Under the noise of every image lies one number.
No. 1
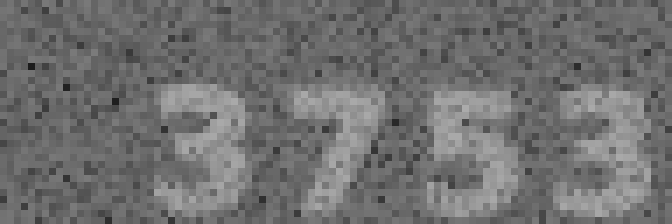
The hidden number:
3753
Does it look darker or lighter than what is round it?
lighter
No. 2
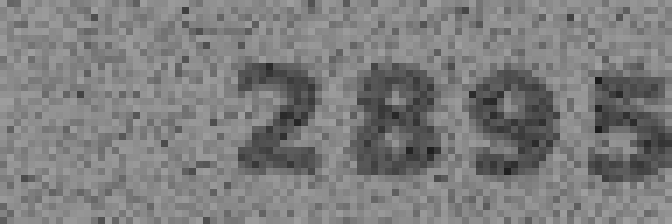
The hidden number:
2895
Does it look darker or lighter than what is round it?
darker
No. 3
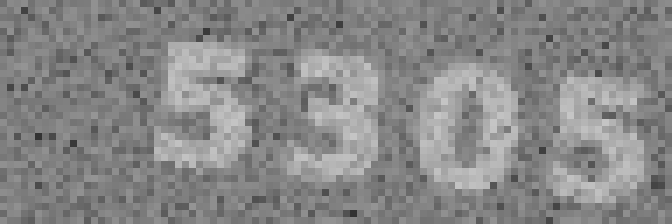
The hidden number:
5305
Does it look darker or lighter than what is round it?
lighter
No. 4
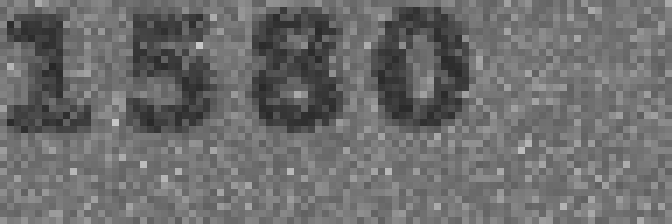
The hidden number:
1580
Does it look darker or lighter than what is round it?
darker
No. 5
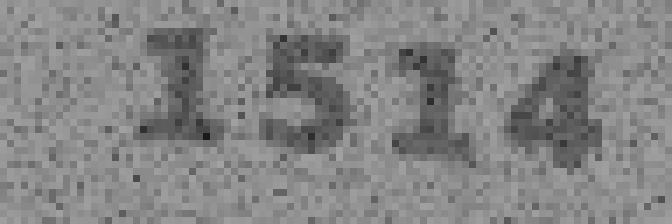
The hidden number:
1514
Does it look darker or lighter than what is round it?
darker
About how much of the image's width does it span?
two thirds
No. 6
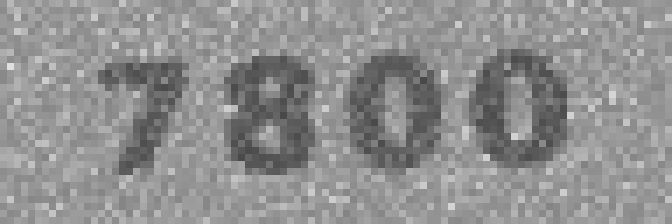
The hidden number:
7800
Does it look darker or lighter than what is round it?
darker
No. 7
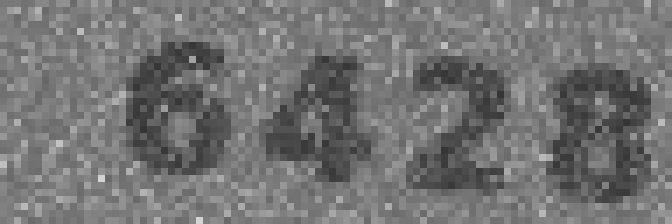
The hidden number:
6428
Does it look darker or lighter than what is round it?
darker
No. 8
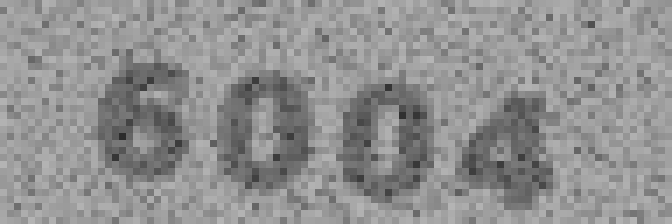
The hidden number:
6004
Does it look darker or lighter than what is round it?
darker
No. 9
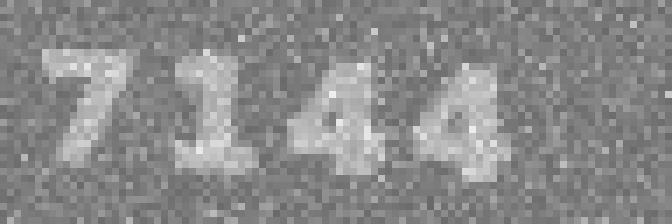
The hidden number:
7144
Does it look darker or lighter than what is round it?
lighter
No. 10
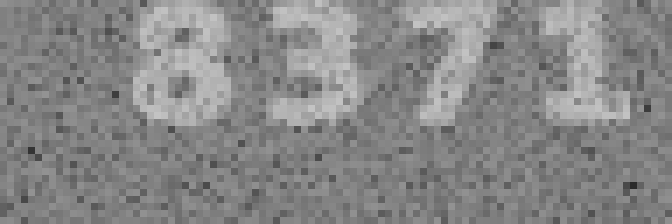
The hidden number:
8371
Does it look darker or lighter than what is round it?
lighter
